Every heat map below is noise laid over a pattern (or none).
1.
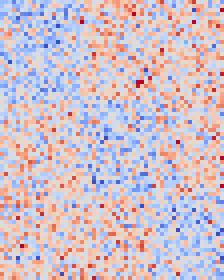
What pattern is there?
blocks along the diagonal
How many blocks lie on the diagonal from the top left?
3
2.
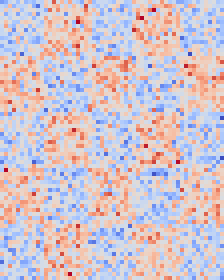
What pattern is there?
a checkerboard
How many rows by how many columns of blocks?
5 by 5
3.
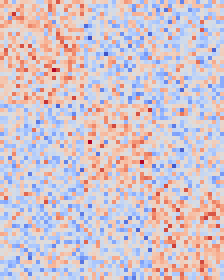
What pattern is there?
blocks along the diagonal
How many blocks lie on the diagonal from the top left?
3
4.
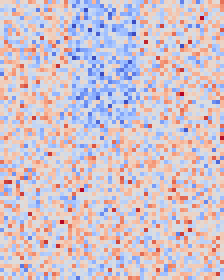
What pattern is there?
one block
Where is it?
top middle
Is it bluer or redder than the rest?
bluer
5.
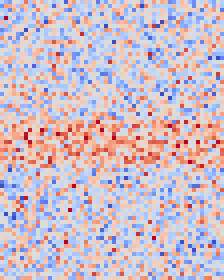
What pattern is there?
one band of rows
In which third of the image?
middle
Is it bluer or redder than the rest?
redder
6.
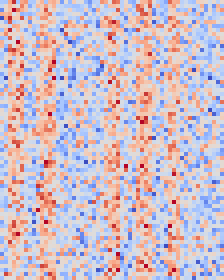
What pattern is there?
bands of columns
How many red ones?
5
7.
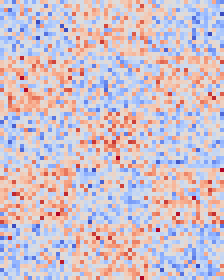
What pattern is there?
a checkerboard
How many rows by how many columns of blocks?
5 by 3
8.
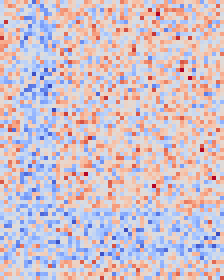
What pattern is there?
bands of rows crossing bands of columns
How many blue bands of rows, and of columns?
1 and 1
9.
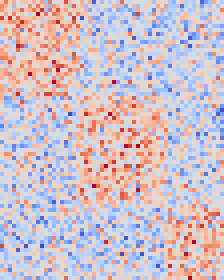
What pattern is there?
blocks along the diagonal
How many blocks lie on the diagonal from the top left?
3
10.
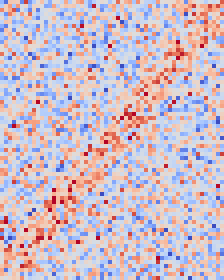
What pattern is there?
a diagonal band
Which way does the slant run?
bottom left to top right
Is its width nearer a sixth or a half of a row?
a sixth
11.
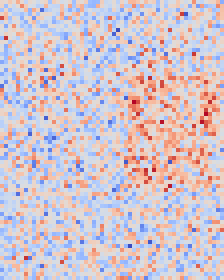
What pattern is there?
one block
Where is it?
middle right
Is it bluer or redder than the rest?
redder
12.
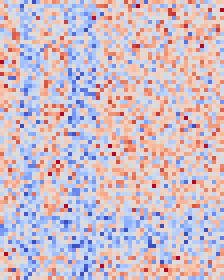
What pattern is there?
bands of rows crossing bands of columns
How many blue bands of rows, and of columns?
1 and 2
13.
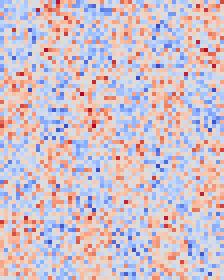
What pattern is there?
a checkerboard
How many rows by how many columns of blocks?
4 by 6
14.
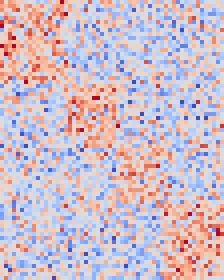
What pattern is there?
blocks along the diagonal
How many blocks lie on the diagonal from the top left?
4
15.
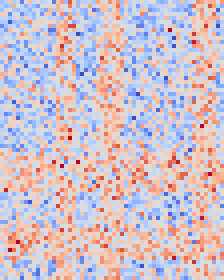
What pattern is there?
bands of rows crossing bands of columns
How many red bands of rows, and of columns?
2 and 3
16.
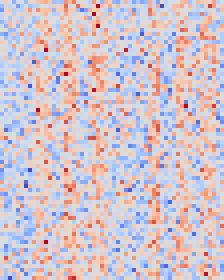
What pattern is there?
bands of columns
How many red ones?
6
